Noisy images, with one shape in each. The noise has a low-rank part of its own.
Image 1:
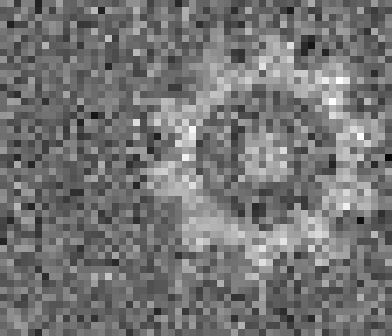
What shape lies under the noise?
gear
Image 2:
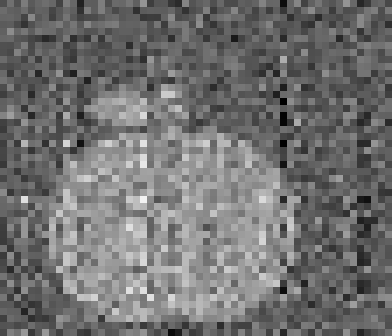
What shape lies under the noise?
apple
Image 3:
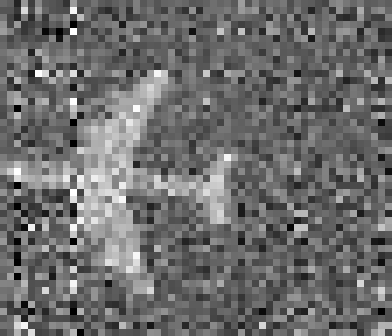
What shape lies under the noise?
airplane
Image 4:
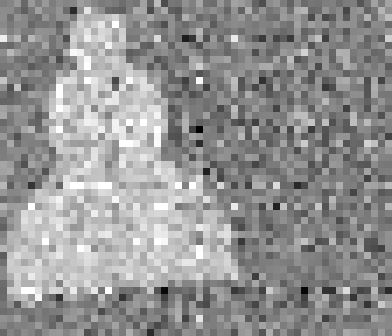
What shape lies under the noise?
chess pawn
